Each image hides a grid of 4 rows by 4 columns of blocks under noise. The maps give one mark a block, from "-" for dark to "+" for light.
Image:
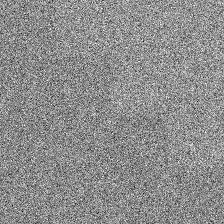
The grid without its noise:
- + + +
- - + +
- - - +
- - - -
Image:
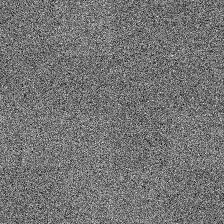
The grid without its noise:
- + - -
- - - -
+ + - +
- + + -
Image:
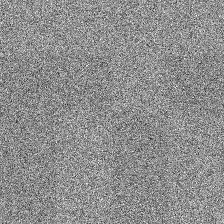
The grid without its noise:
+ + + +
- - + -
- + - +
- + - +
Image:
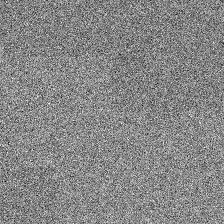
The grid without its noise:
- - - -
+ + - -
+ + + +
- + + +
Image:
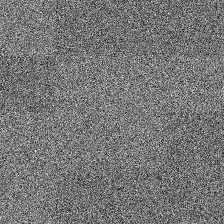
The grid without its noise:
+ - - -
- + + +
+ + + -
+ - - -
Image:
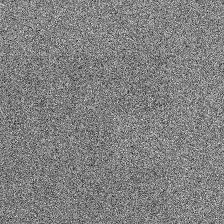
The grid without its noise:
+ + + +
- - - +
- - + +
- - - +
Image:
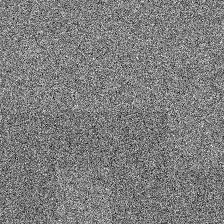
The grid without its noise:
+ + + +
+ + + +
- - - +
- + - -
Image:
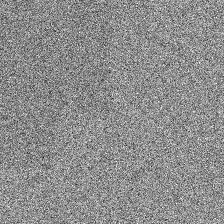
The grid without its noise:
- - + +
- - + +
- + + +
+ + + +
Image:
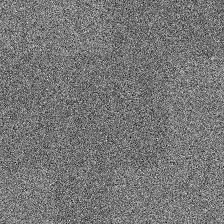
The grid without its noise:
+ + - -
- - - +
- - - +
+ - + +
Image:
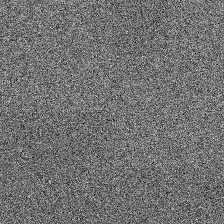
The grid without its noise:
+ + - +
+ + + +
- - + +
- - - -
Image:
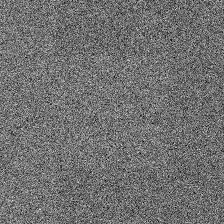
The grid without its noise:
+ - - -
+ + + -
+ + + -
+ - - -
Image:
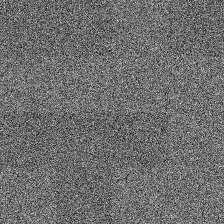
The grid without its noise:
- - + -
+ + + +
- - - +
+ - + +
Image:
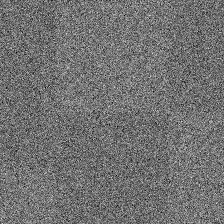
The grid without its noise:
- + + -
- + + -
- - - +
+ - - +
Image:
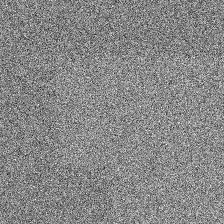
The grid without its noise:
- - - -
- + + +
- + + +
- - + +
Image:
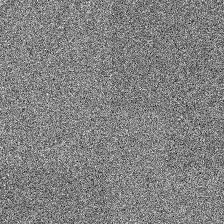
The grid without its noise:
+ + - -
+ + - -
+ + + -
- - + +
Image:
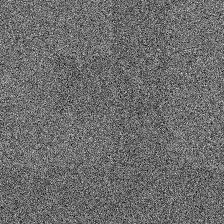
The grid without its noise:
+ + - +
+ - - +
+ + - +
- - - -
